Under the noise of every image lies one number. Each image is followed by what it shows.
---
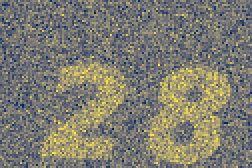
28
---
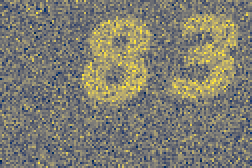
83
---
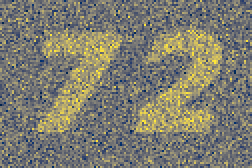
72
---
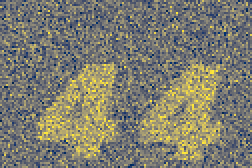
44
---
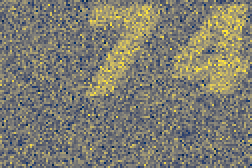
74
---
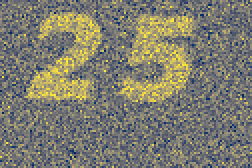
25
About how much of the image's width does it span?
two thirds
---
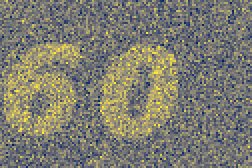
60
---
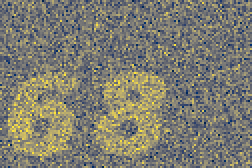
68
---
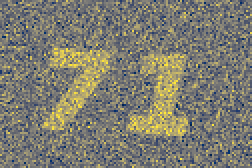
71
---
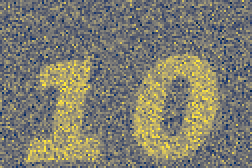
10
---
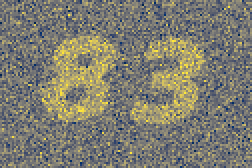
83
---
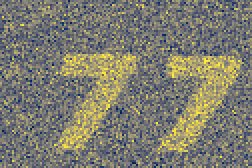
77
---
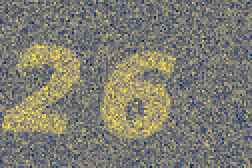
26
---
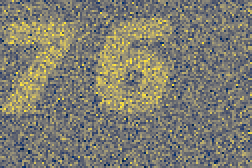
76
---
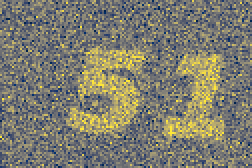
51
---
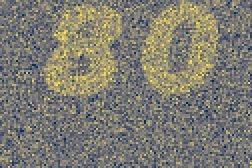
80
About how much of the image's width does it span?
two thirds
